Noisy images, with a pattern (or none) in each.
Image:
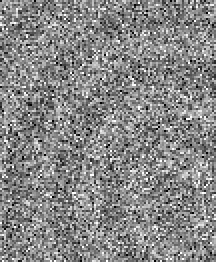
rings round one point
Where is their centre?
bottom right
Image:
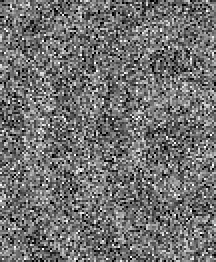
rings round one point
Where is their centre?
middle right
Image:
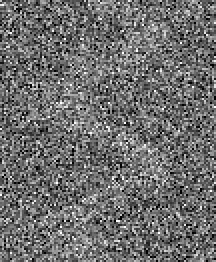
a wavy band
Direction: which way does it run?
top to bottom
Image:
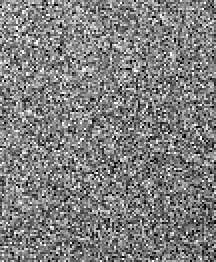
a smooth slope
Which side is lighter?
top left
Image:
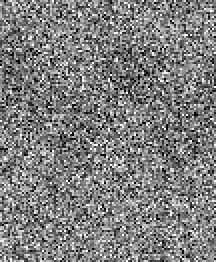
a wavy band
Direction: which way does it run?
left to right
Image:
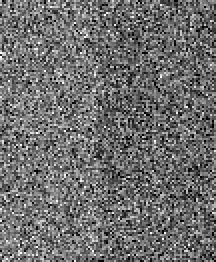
a sharp edge
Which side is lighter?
left
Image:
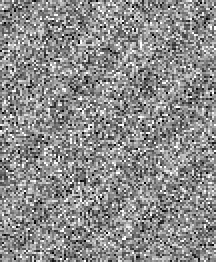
diagonal stripes
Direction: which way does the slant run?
bottom left to top right
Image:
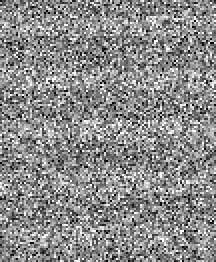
horizontal stripes
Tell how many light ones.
5
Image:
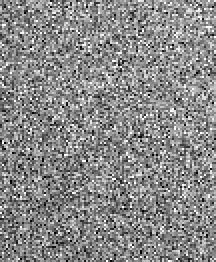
a smooth slope
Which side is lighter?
top right
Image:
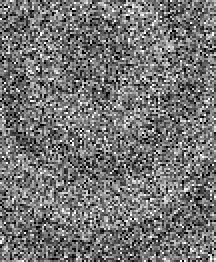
rings round one point
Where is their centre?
top middle
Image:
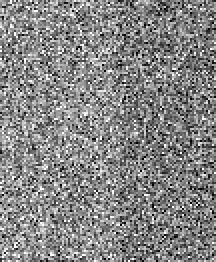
a sharp edge
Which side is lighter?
left
